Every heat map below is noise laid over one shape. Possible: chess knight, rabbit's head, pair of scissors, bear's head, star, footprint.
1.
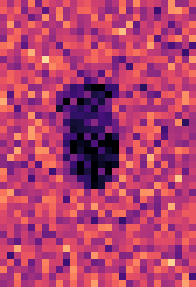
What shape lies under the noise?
footprint
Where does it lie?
centre
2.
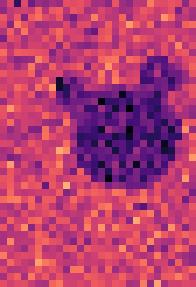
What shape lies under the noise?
bear's head
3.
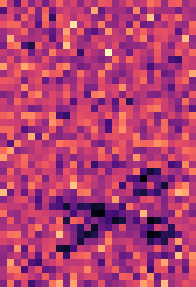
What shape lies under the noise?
pair of scissors
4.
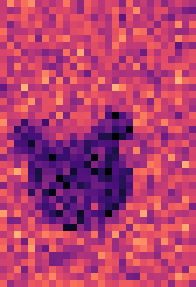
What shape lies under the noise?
bear's head
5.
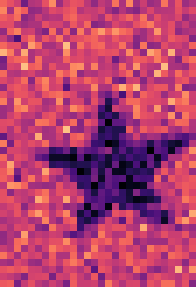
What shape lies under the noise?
star
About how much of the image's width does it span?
nearly all
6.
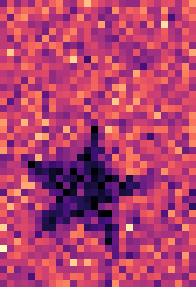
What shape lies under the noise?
star
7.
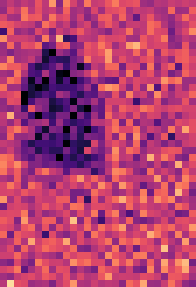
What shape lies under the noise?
chess knight
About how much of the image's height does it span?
half
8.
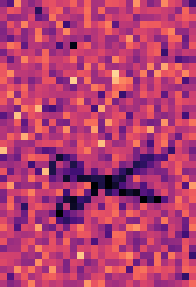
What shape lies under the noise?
pair of scissors
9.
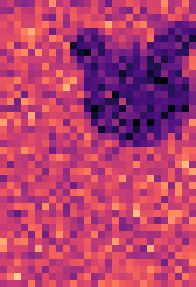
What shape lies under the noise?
bear's head
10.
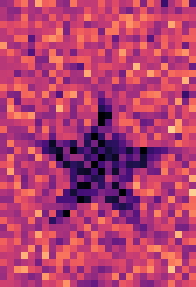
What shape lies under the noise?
star
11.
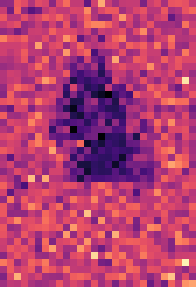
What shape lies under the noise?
chess knight
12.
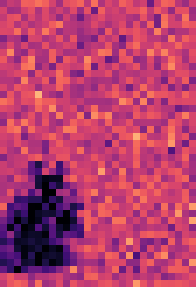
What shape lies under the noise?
chess knight
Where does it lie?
bottom left
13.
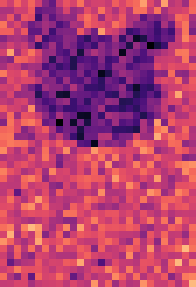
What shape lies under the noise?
bear's head
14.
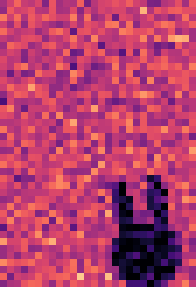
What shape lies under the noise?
rabbit's head
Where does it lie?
bottom right
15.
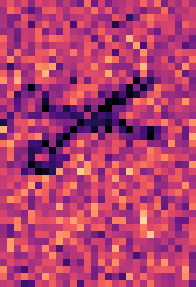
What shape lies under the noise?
pair of scissors
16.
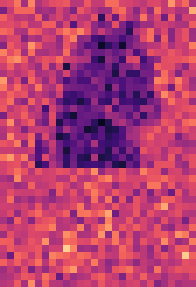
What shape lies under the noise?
chess knight
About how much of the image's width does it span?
two thirds
